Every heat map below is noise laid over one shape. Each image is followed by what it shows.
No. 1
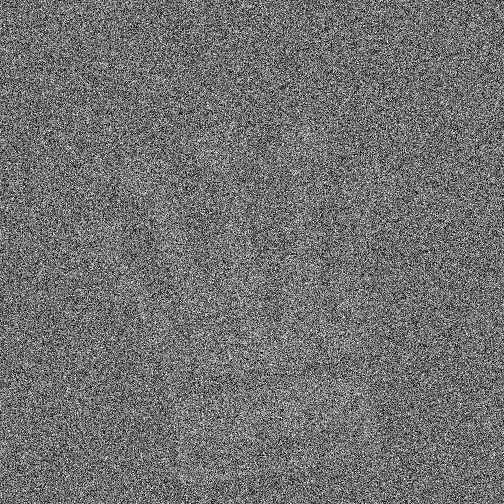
chess queen
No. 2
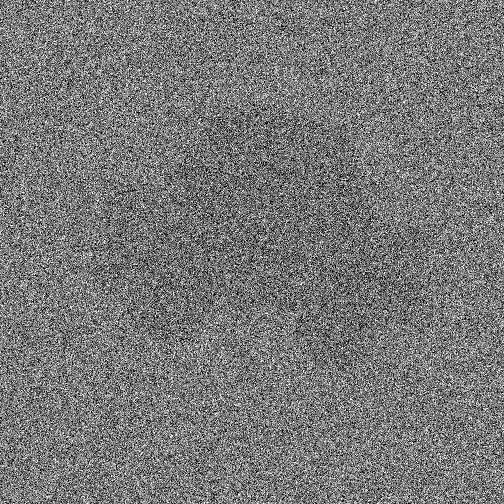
car
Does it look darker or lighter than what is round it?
darker
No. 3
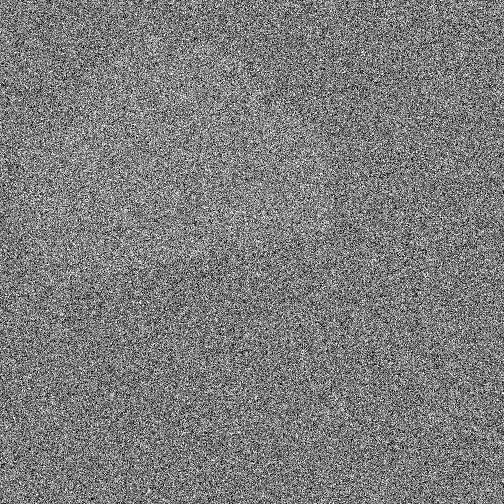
cloud
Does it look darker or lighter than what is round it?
lighter
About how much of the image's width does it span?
two thirds
